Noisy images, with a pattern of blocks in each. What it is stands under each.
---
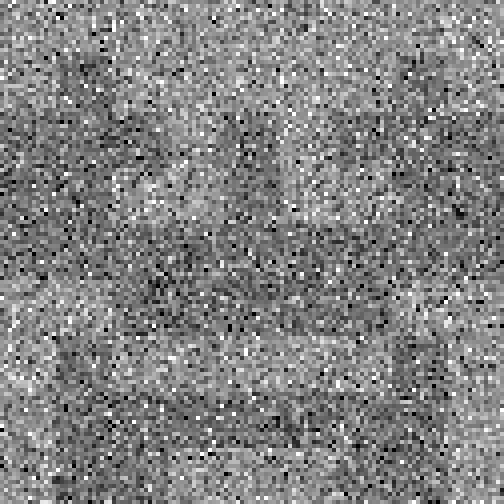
left and right mirror each other
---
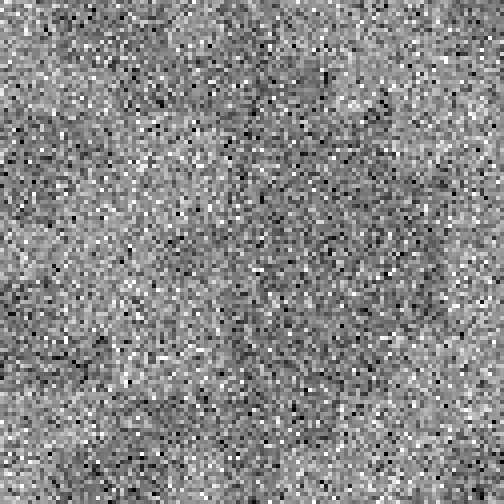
top and bottom mirror each other
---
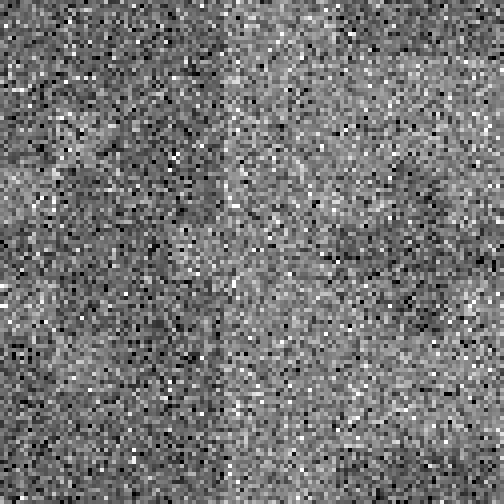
top and bottom mirror each other
